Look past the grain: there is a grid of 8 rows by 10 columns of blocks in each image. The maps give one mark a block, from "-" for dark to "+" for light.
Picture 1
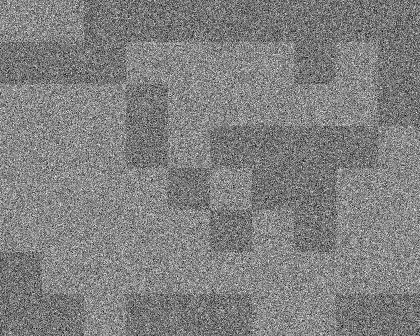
+ + - - - - - - - -
- - - + + + + - + -
+ + + - + + + + + -
+ + + - + - - - - +
+ + + + - + - - + +
+ + + + + - + - + +
- + + + + + + + + +
- - + - - - + + - -
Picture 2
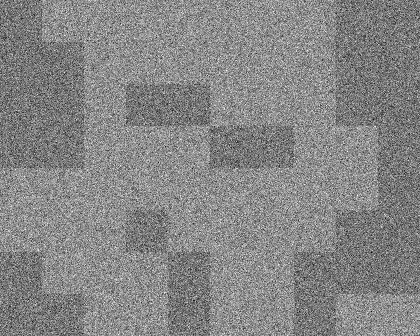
- + + + + + + + - -
- - + + + + + + - -
- - + - - + + + - -
- - + + + - - + + -
+ + + + + + + + + -
+ + + - + + + + - -
- + + + - + + - - -
- - + + - + + - + +
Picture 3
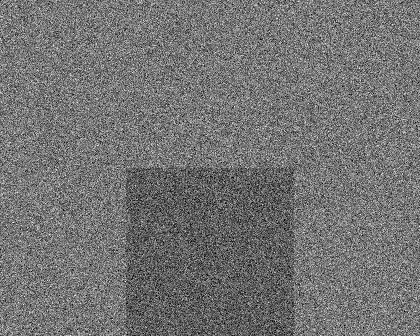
+ + + + + + + + + +
+ + + + + + + + + +
+ + + + + + + + + +
+ + + + + + + + + +
+ + + - - - - + + +
+ + + - - - - + + +
+ + + - - - - + + +
+ + + - - - - + + +
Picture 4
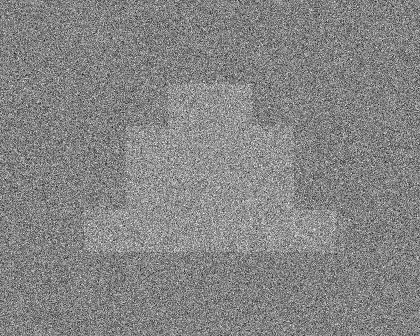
- - - - - - - - - -
- - - - - - - - - -
- - - - + + - - - -
- - - + + + + - - -
- - - + + + + - - -
- - + + + + + + - -
- - - - - - - - - -
- - - - - - - - - -
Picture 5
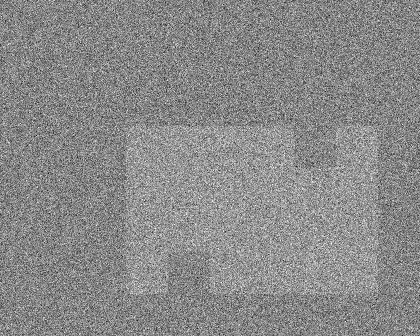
- - - - - - - - - -
- - - - - - - - - -
- - - - - - - - - -
- - - + + + + - + -
- - - + + + + + + -
- - - + + + + + + -
- - - + - + + + + -
- - - - - - - - - -
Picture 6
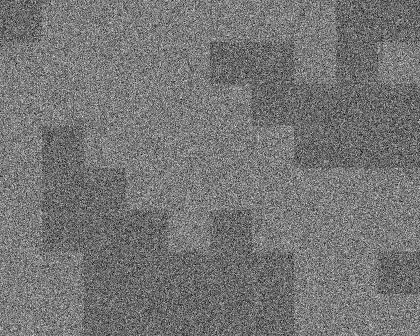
- + + + + + + + - -
+ + + + + - - + - +
+ + + + + + - - - -
+ - + + + + + - - -
+ - - + + + + + + +
+ - - - + - + + + +
+ + - - - - - + + -
+ + - - - - - + + +
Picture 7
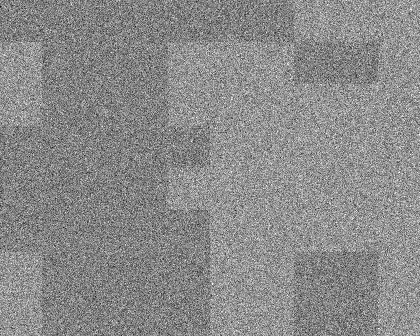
- - - - - - - + + +
+ - - - + + + - - +
+ - - - + + + + + +
- - - - - + + + + +
- - - - + + + + + +
- - - - - + + + + +
+ - - - - + + - - +
+ - - - - + + - - +
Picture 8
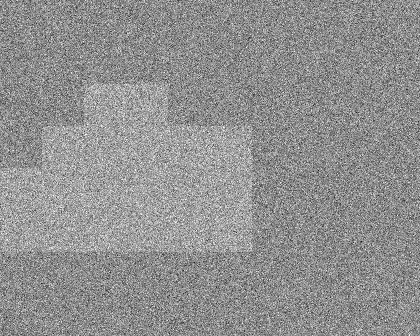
- - - - - - - - - -
- - - - - - - - - -
- - + + - - - - - -
- + + + + + - - - -
+ + + + + + - - - -
+ + + + + + - - - -
- - - - - - - - - -
- - - - - - - - - -
